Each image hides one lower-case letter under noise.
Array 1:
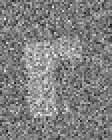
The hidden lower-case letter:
r
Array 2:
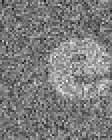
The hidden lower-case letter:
e
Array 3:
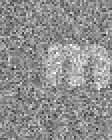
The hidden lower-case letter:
m
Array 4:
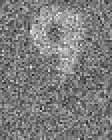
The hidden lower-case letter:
q
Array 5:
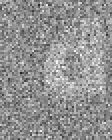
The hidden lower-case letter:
d
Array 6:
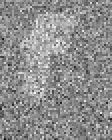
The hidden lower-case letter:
f
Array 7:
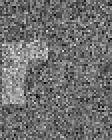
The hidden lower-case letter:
r
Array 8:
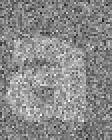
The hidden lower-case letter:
a
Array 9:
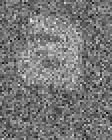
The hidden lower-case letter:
a
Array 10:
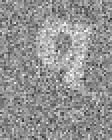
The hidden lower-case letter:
q
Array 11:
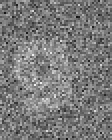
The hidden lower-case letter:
g
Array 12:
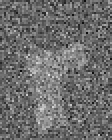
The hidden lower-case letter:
r
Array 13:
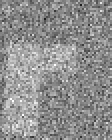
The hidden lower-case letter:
r
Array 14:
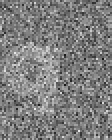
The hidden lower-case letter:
q
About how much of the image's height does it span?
half
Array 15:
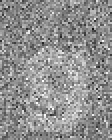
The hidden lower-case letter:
g
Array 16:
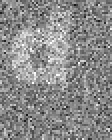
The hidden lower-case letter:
d
